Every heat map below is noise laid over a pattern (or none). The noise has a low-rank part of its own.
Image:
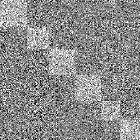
blocks along the diagonal
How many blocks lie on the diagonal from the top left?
6
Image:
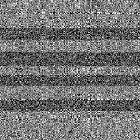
bands of rows
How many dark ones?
4
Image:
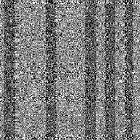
bands of columns
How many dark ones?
5
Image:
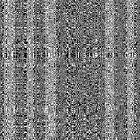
bands of columns
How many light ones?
5
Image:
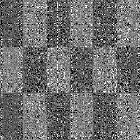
a checkerboard
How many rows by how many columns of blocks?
3 by 6
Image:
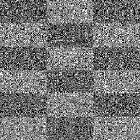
a checkerboard
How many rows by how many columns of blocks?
6 by 3
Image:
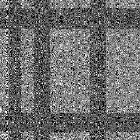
bands of rows crossing bands of columns
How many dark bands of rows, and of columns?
2 and 3
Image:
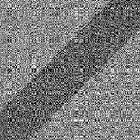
a diagonal band
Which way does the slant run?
bottom left to top right
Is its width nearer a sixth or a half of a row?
a half
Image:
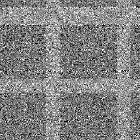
bands of rows crossing bands of columns
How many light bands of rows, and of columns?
2 and 2
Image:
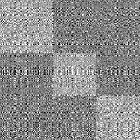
blocks along the diagonal
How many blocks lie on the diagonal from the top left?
3
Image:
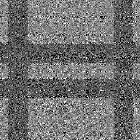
bands of rows crossing bands of columns
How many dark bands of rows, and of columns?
2 and 2
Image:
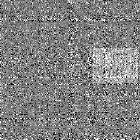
one block
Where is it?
middle right
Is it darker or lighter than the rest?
lighter
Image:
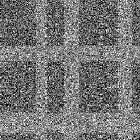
bands of rows crossing bands of columns
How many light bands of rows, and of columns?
2 and 3
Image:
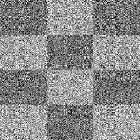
a checkerboard
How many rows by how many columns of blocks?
4 by 3
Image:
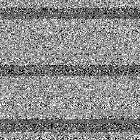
bands of rows
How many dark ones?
3
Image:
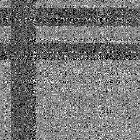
bands of rows crossing bands of columns
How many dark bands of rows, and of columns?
2 and 1
